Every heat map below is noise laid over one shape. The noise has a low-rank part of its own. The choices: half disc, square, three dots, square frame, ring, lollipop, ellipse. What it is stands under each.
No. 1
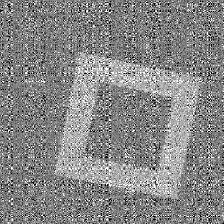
light square frame
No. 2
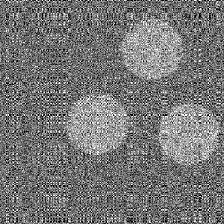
light three dots
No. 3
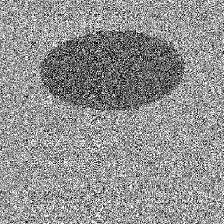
dark ellipse
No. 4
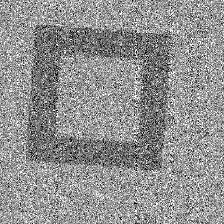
dark square frame
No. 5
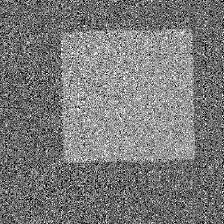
light square
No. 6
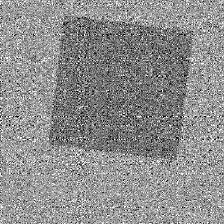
dark square
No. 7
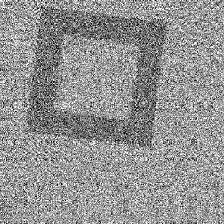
dark square frame
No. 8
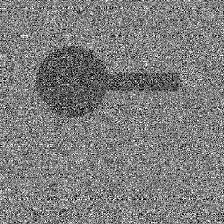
dark lollipop
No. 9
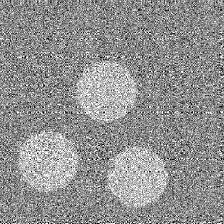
light three dots
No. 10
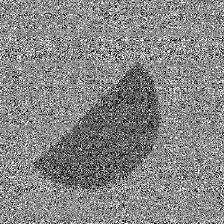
dark half disc
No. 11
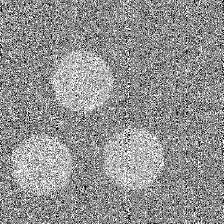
light three dots
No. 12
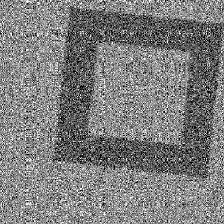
dark square frame
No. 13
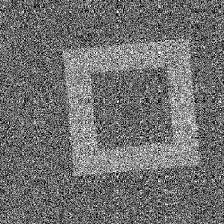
light square frame
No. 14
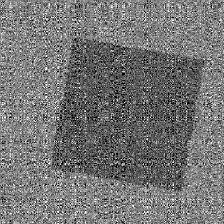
dark square
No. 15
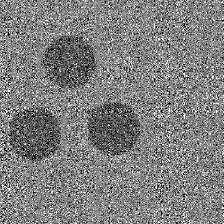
dark three dots
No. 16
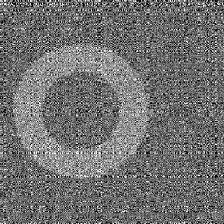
light ring
